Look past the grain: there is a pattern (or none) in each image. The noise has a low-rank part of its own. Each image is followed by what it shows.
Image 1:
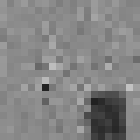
one block
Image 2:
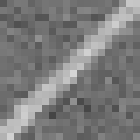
a diagonal band
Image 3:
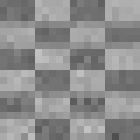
a checkerboard
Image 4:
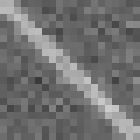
a diagonal band
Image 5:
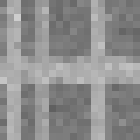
bands of rows crossing bands of columns
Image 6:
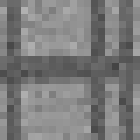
bands of rows crossing bands of columns
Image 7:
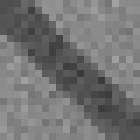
a diagonal band
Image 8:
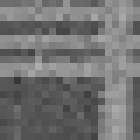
bands of rows crossing bands of columns
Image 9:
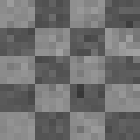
a checkerboard
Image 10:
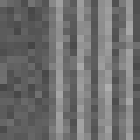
bands of columns
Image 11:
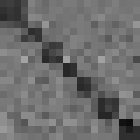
blocks along the diagonal
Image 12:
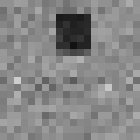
one block
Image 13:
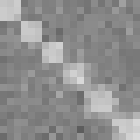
blocks along the diagonal
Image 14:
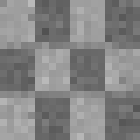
a checkerboard
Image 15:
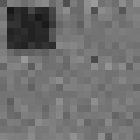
one block
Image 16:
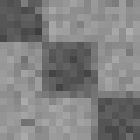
blocks along the diagonal
